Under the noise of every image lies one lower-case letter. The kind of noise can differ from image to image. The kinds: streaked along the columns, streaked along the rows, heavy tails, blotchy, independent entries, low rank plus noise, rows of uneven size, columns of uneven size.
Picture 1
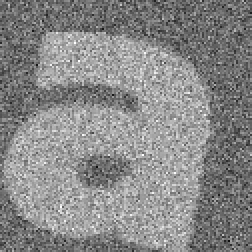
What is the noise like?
independent entries
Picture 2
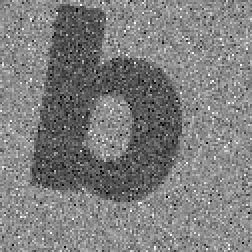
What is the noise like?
heavy tails
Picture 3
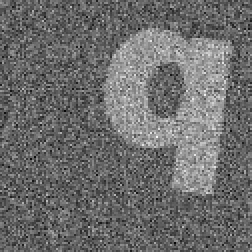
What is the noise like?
low rank plus noise
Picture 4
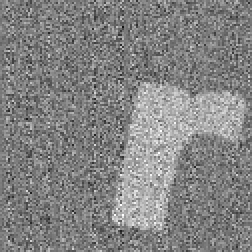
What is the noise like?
columns of uneven size
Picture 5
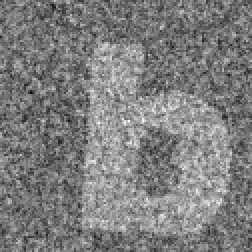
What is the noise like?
blotchy
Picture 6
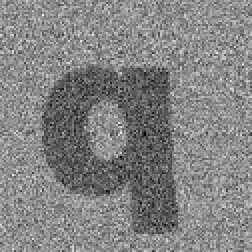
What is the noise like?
low rank plus noise
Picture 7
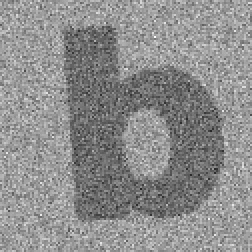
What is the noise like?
independent entries
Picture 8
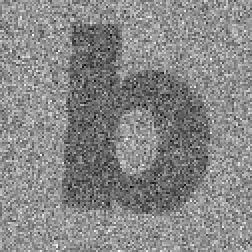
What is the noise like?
independent entries
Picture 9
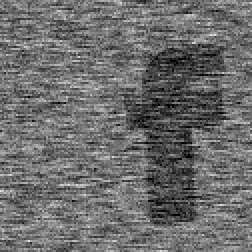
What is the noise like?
streaked along the rows
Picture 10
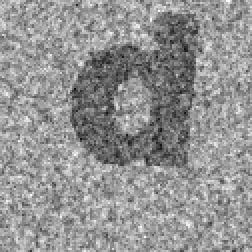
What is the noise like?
blotchy
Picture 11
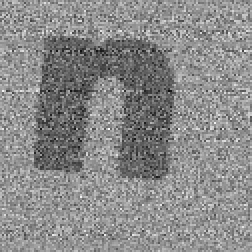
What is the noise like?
rows of uneven size
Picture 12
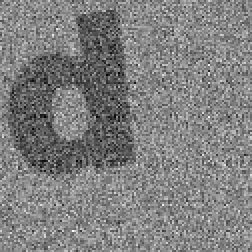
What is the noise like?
low rank plus noise
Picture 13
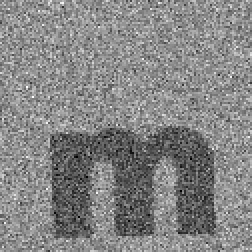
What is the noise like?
independent entries
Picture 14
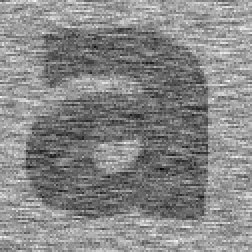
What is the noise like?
streaked along the rows
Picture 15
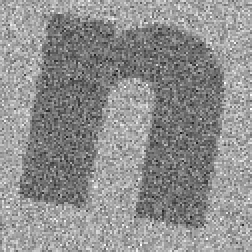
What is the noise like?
independent entries
